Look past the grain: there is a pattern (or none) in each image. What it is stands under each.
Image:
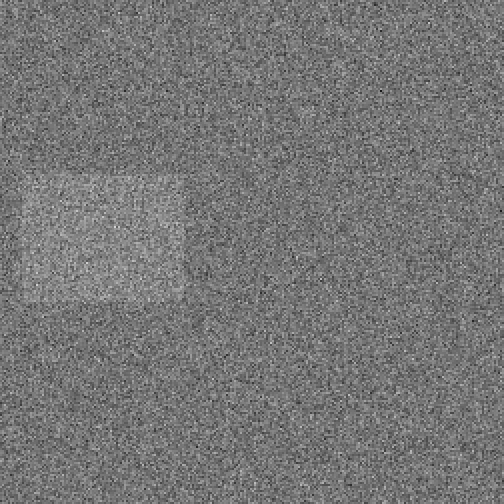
one block
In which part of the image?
middle left
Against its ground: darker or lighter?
lighter
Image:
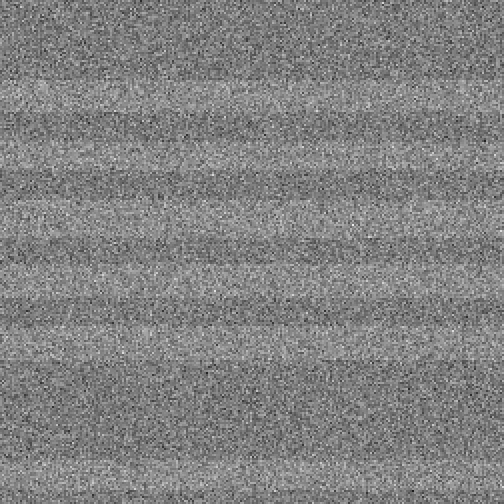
bands of rows
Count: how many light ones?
6
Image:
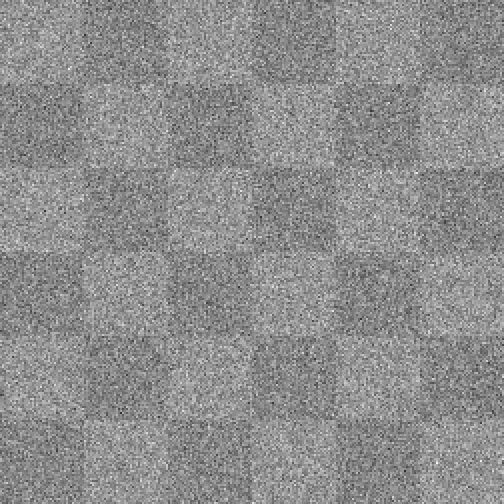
a checkerboard
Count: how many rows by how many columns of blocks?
6 by 6
